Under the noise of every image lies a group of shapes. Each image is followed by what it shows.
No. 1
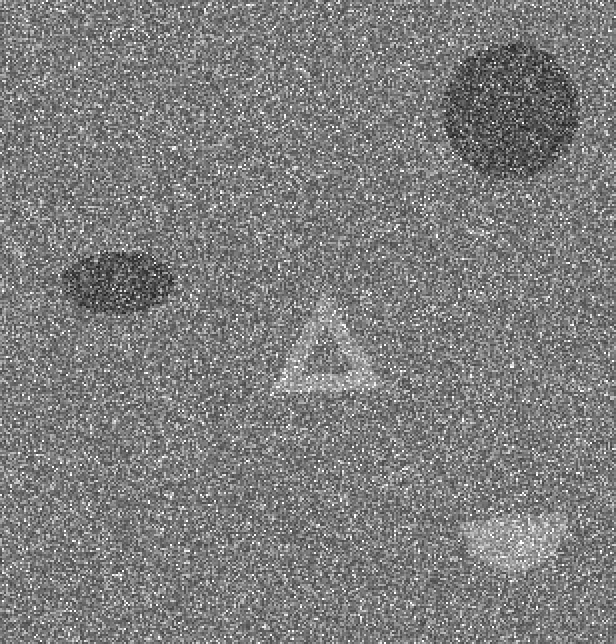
top right: dark disc; middle left: dark ellipse; centre: light triangle frame; bottom right: light half disc
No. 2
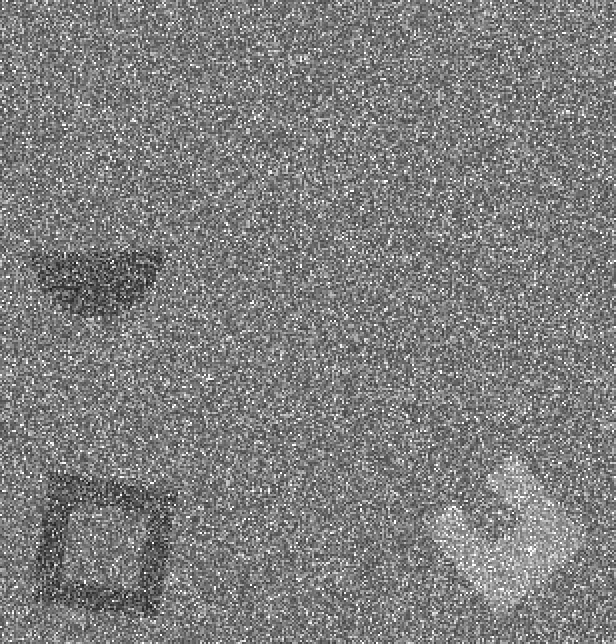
middle left: dark half disc; bottom left: dark square frame; bottom right: light square with a notch
